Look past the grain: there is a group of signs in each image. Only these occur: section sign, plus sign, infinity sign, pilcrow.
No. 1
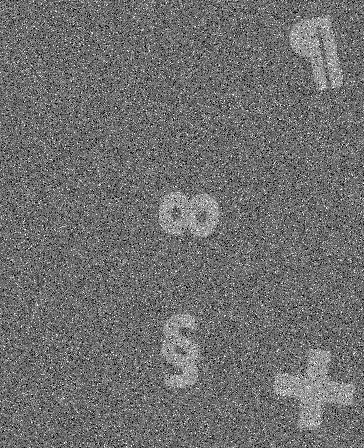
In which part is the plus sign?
bottom right
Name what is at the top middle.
nothing
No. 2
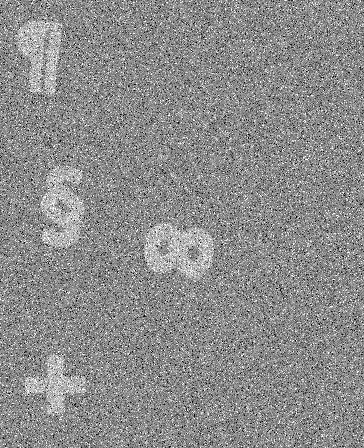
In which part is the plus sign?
bottom left
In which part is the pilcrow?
top left
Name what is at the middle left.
section sign
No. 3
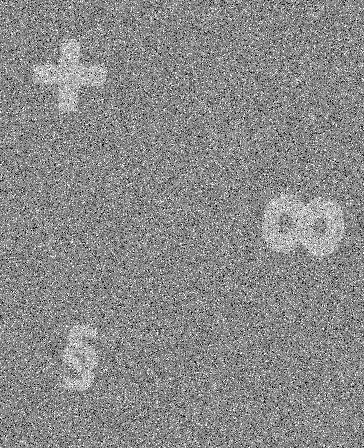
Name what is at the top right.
nothing
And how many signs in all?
3
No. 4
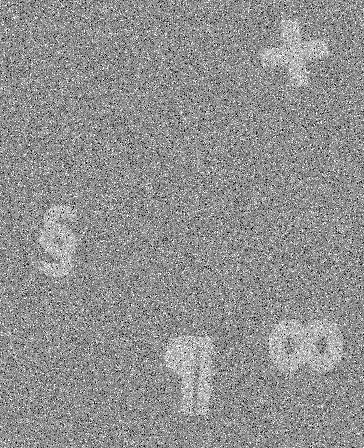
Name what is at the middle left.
section sign
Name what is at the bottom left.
nothing
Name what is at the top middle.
nothing
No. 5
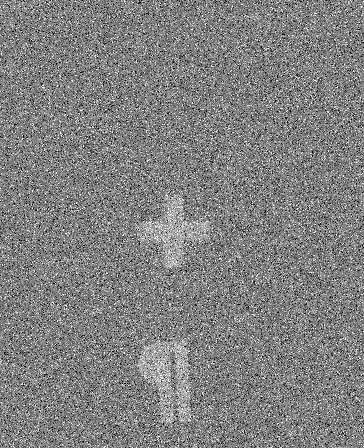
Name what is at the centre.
plus sign
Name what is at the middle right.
nothing
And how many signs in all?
2
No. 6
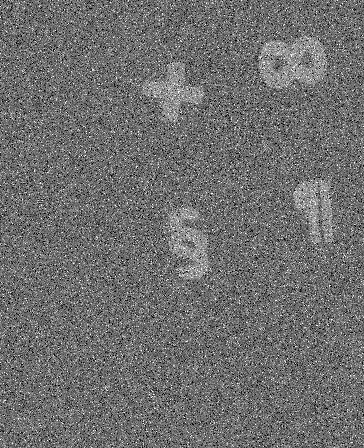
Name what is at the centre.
section sign
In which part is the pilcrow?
middle right
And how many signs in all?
4
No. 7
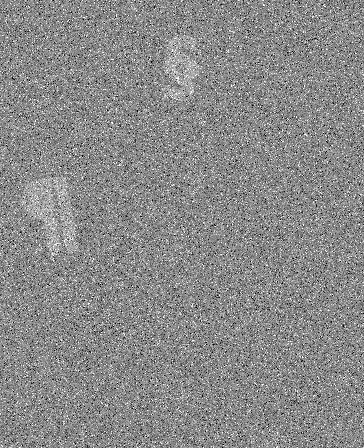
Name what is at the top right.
nothing
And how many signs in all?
2
